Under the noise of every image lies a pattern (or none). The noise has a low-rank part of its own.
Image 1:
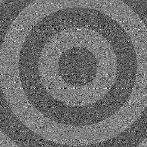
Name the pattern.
rings round one point
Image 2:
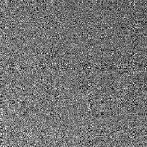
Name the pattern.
a smooth slope
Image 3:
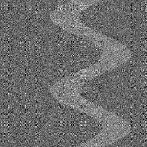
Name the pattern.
a wavy band
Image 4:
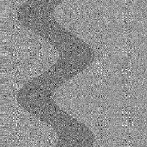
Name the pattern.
a wavy band
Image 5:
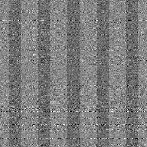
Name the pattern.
vertical stripes
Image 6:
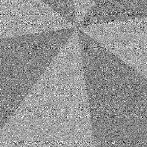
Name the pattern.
spokes from one point
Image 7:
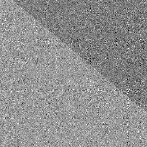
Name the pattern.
a sharp edge
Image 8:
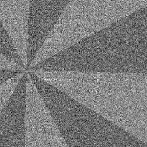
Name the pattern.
spokes from one point
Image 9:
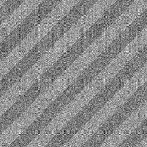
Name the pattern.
diagonal stripes
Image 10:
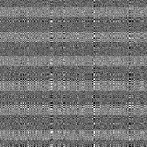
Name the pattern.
horizontal stripes
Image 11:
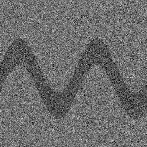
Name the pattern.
a wavy band
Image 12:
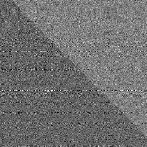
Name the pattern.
a sharp edge
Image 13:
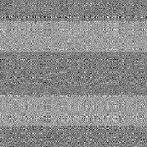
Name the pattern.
horizontal stripes
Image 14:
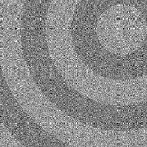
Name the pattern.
rings round one point
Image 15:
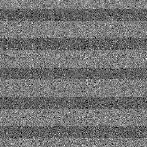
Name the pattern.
horizontal stripes
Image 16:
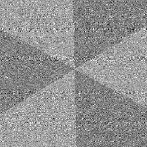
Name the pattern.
spokes from one point
